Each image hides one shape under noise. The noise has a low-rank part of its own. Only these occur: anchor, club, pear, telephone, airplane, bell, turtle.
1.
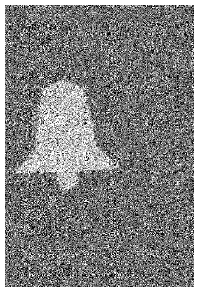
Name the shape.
bell
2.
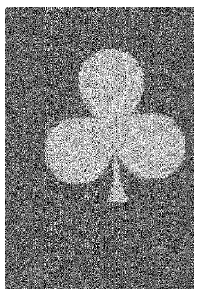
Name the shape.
club
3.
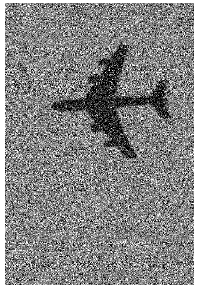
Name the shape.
airplane
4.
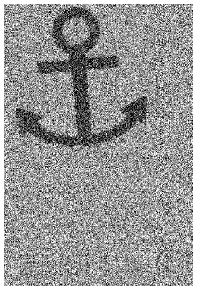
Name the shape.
anchor
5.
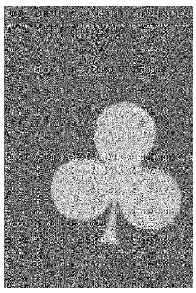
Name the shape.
club
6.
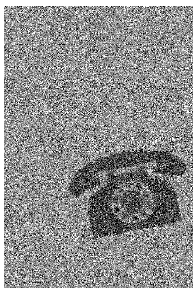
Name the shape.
telephone
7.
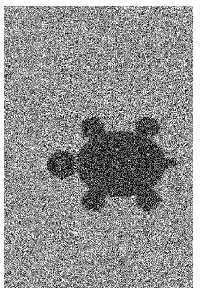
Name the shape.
turtle
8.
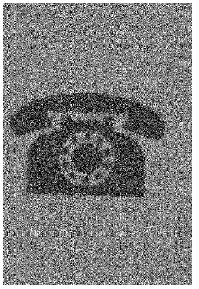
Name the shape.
telephone
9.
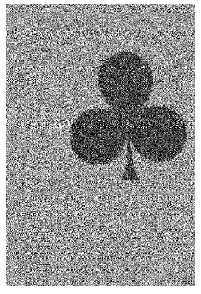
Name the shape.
club
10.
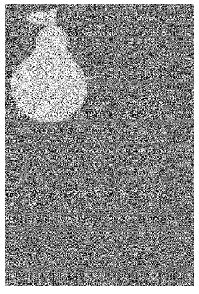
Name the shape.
pear
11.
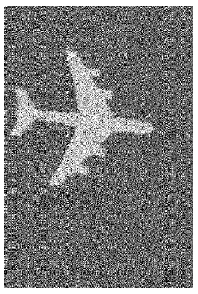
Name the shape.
airplane
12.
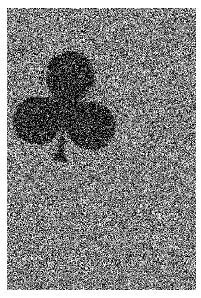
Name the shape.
club
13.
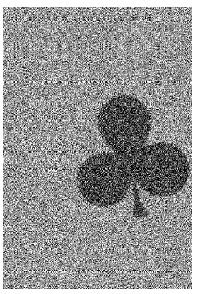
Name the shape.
club
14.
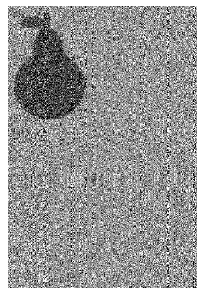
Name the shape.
pear
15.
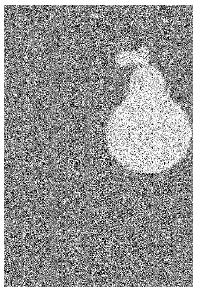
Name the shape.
pear
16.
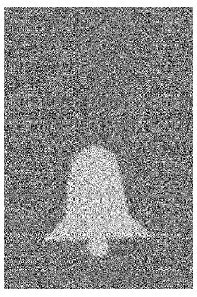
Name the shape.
bell
